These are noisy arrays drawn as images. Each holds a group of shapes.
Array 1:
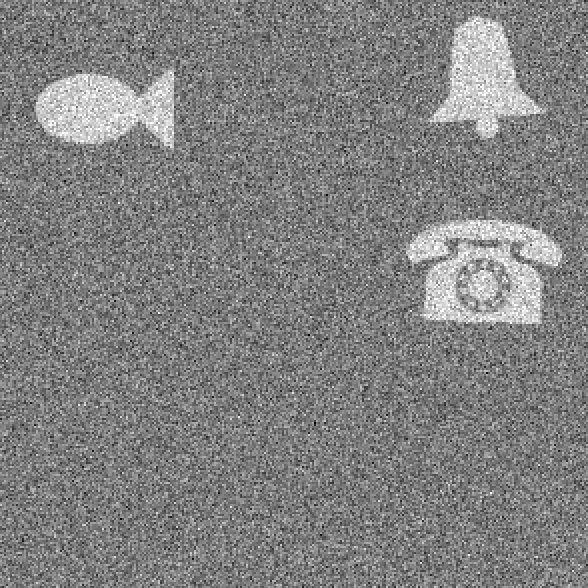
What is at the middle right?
telephone
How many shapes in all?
3
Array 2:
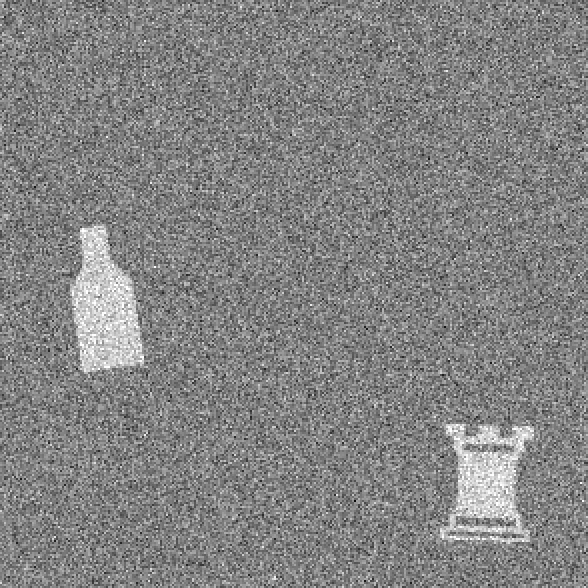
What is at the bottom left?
nothing
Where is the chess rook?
bottom right
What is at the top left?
nothing
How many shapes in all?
2
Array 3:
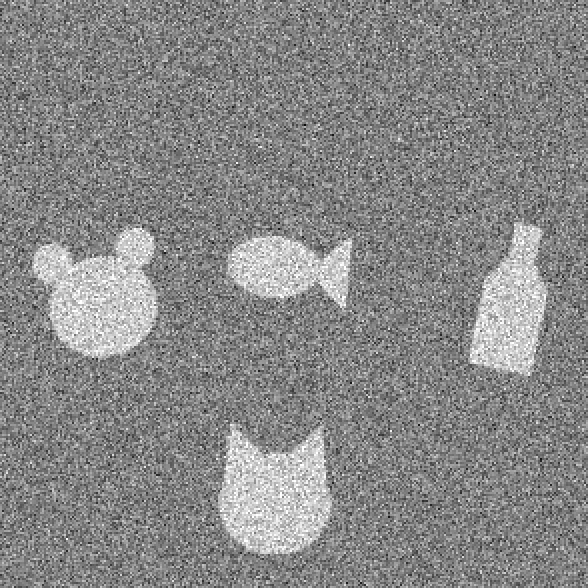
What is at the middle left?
bear's head
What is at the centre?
fish
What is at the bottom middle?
cat's head
